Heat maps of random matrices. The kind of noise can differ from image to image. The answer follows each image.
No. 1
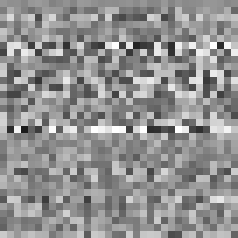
rows of uneven size
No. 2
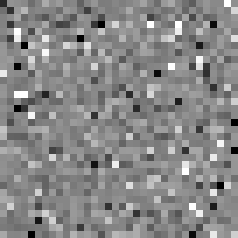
heavy tails
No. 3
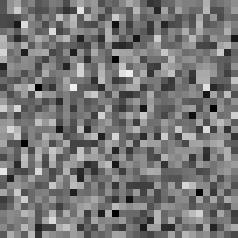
low rank plus noise
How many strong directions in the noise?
five to eight
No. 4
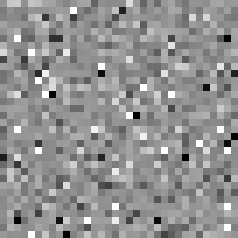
heavy tails
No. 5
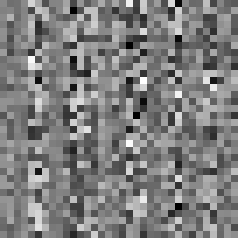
columns of uneven size
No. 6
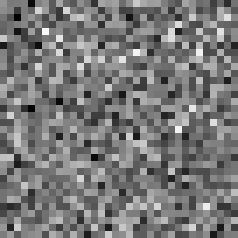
independent entries
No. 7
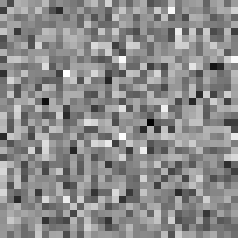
low rank plus noise
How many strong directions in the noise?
five to eight
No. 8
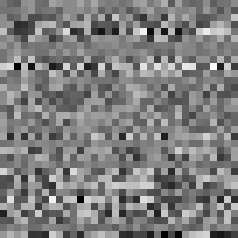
rows of uneven size
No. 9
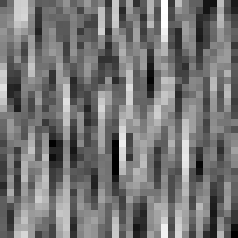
streaked along the columns
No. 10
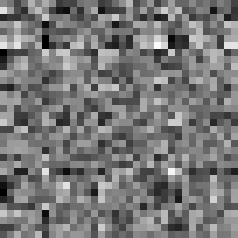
low rank plus noise
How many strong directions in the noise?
two
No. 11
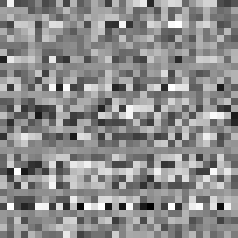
rows of uneven size
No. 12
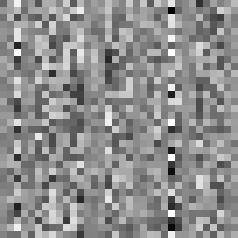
columns of uneven size
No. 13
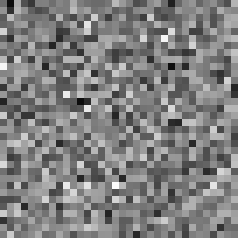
independent entries
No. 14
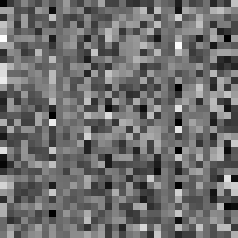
columns of uneven size
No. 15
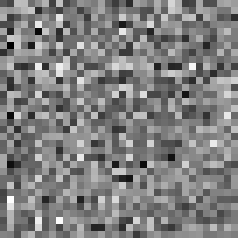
low rank plus noise
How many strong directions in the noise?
five to eight
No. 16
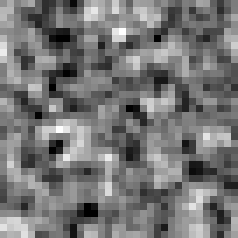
blotchy
